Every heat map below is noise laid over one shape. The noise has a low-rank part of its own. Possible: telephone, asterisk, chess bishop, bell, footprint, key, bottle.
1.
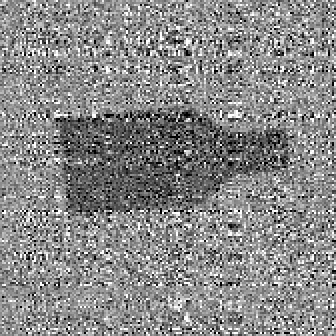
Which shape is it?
bottle
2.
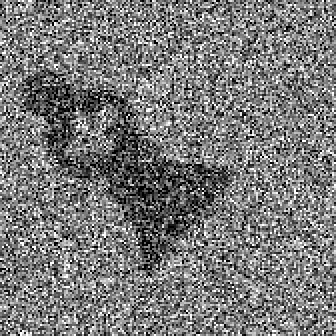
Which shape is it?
chess bishop
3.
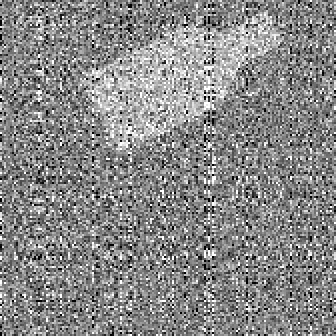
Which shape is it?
bottle
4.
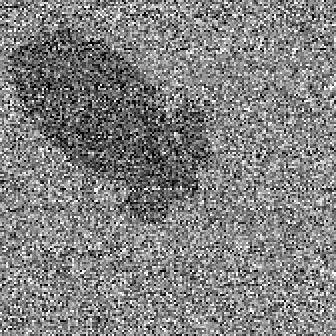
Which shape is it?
footprint
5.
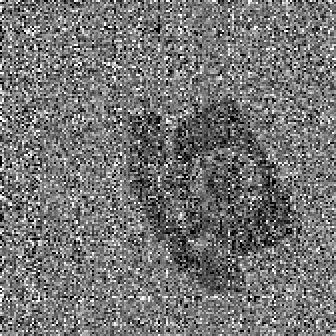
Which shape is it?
telephone
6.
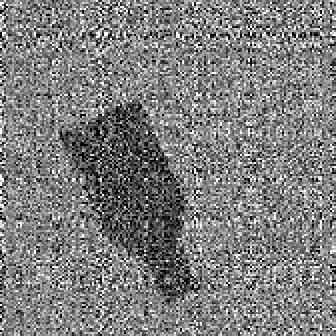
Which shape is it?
bottle
